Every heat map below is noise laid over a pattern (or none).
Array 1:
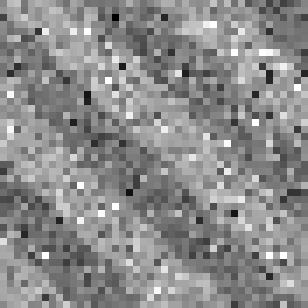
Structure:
diagonal stripes
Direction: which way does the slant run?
top left to bottom right
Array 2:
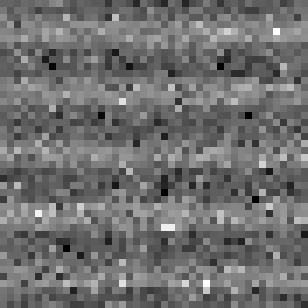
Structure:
horizontal stripes
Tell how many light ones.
5
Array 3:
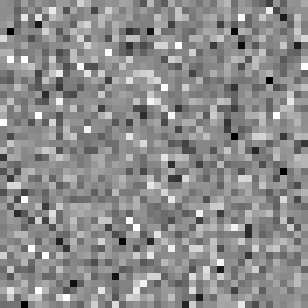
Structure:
only noise
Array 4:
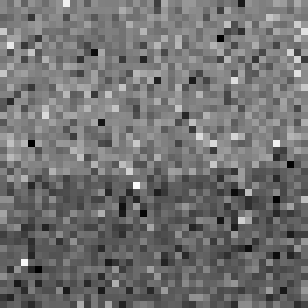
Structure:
a sharp edge
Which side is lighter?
top
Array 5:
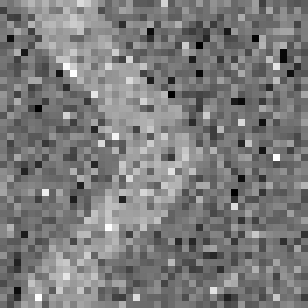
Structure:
a wavy band
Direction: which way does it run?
top to bottom
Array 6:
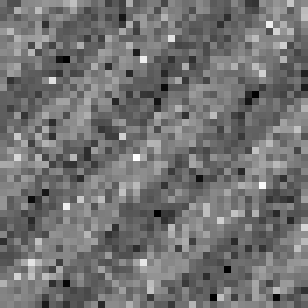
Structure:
diagonal stripes
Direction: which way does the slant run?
bottom left to top right
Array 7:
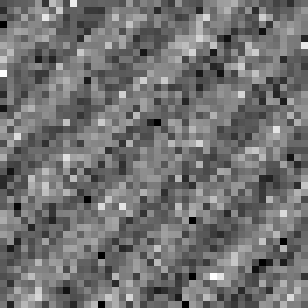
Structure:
diagonal stripes
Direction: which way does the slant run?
bottom left to top right
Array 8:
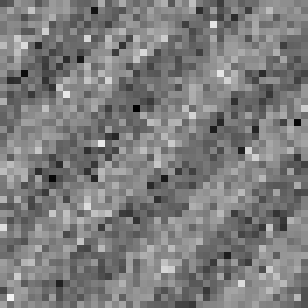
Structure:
diagonal stripes
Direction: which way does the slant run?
bottom left to top right
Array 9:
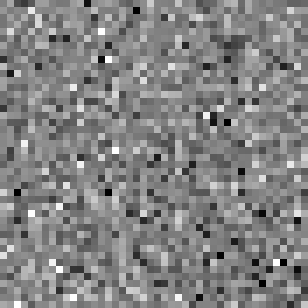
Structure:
only noise
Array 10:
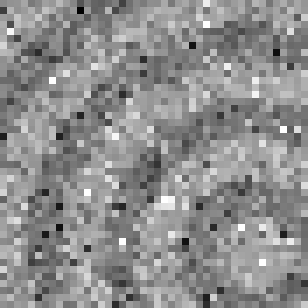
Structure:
rings round one point
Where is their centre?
bottom right
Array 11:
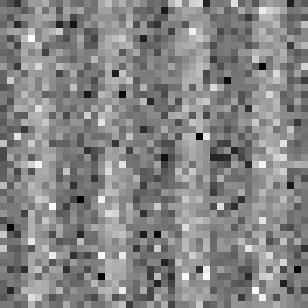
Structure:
vertical stripes
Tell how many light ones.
4
